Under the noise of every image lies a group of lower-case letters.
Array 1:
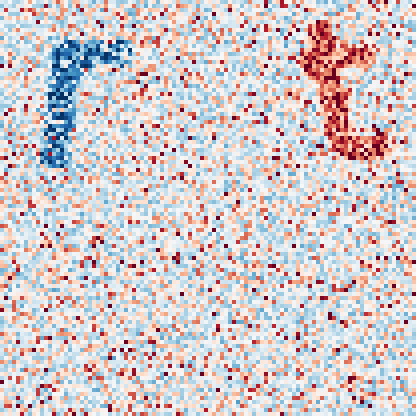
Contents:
top left: blue r; top right: red t
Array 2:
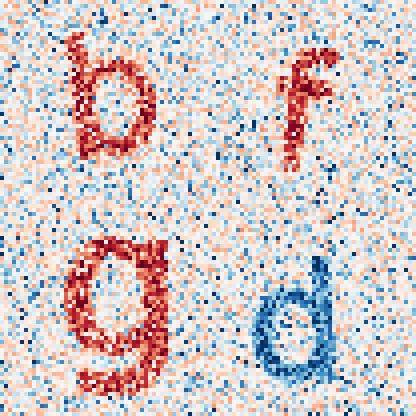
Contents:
top left: red b; top right: red f; bottom left: red g; bottom right: blue d
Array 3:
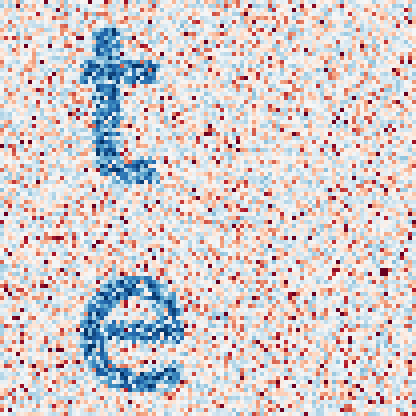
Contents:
top left: blue t; bottom left: blue e
